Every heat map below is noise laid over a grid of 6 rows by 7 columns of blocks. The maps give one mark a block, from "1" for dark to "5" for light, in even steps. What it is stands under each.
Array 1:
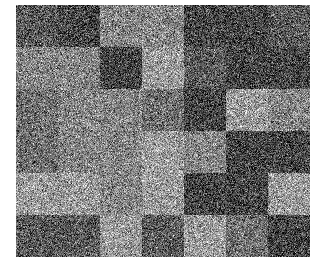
2 1 4 4 1 1 2
4 4 1 5 2 1 1
3 4 4 3 1 5 4
3 4 4 5 4 1 1
5 5 4 5 1 1 5
2 2 5 2 5 3 1
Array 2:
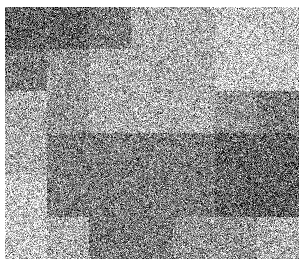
1 1 2 4 4 5 5
2 3 4 4 4 5 5
4 3 4 4 4 3 2
4 2 2 2 2 1 1
5 2 2 2 2 1 1
5 4 2 2 3 3 4
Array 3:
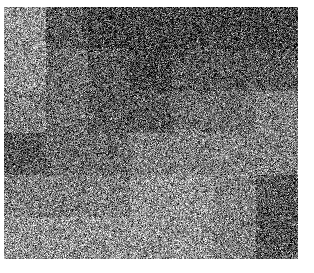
5 2 1 1 1 1 1
5 3 2 1 2 2 2
4 3 2 2 3 3 4
2 3 3 4 4 4 4
4 4 4 5 5 4 2
5 5 5 5 5 4 2
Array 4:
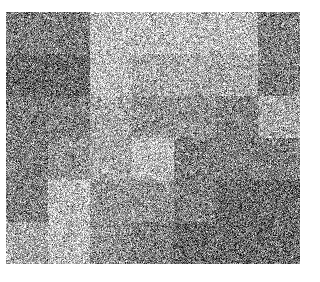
2 2 5 5 5 5 2
1 1 5 4 4 4 2
2 2 4 3 3 2 4
2 3 4 5 2 2 2
2 5 3 3 2 1 1
4 5 3 2 1 1 1
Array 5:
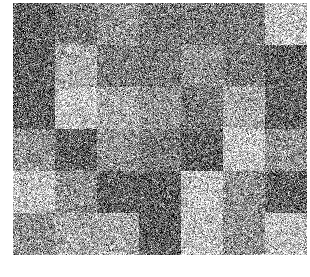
1 2 3 2 2 2 5
1 4 2 2 3 2 1
1 5 4 3 2 4 1
3 1 3 2 1 5 3
5 3 1 1 5 3 1
3 4 4 1 5 3 5
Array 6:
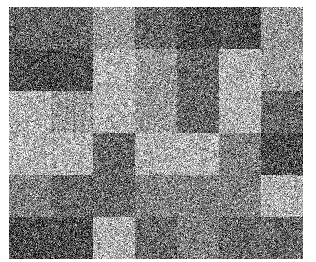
2 2 4 2 1 1 4
1 1 5 4 2 5 4
5 4 5 4 2 5 2
5 5 2 5 5 3 1
3 2 2 3 3 3 5
1 1 5 2 3 2 2
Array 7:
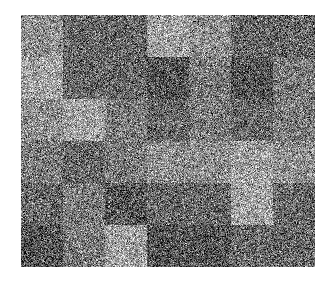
4 2 2 5 4 2 2
5 2 2 1 3 1 3
4 5 3 2 3 2 3
3 2 3 4 4 5 4
2 3 1 2 2 5 2
1 3 5 1 1 2 2
